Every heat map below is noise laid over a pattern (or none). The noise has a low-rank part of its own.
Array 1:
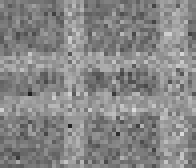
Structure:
bands of rows crossing bands of columns
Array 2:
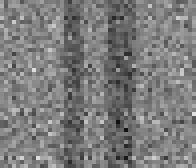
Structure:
bands of columns
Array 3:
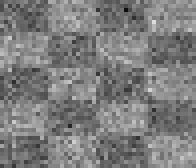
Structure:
a checkerboard
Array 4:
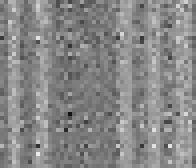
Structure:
bands of columns
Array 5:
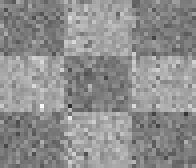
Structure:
a checkerboard
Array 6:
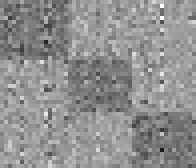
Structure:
blocks along the diagonal
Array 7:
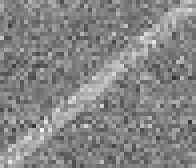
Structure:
a diagonal band
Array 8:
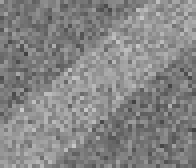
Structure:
a diagonal band
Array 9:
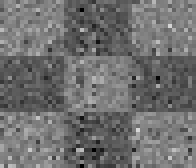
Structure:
a checkerboard
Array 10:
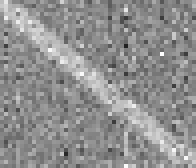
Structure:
a diagonal band
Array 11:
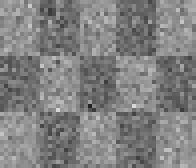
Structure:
a checkerboard
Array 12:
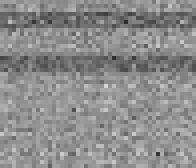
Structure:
bands of rows
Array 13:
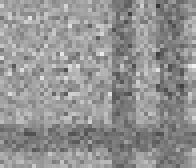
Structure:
bands of rows crossing bands of columns
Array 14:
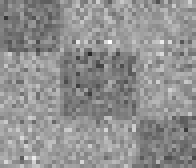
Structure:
blocks along the diagonal
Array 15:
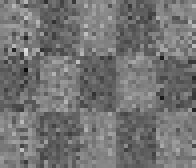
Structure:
a checkerboard
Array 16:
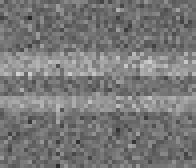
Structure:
bands of rows
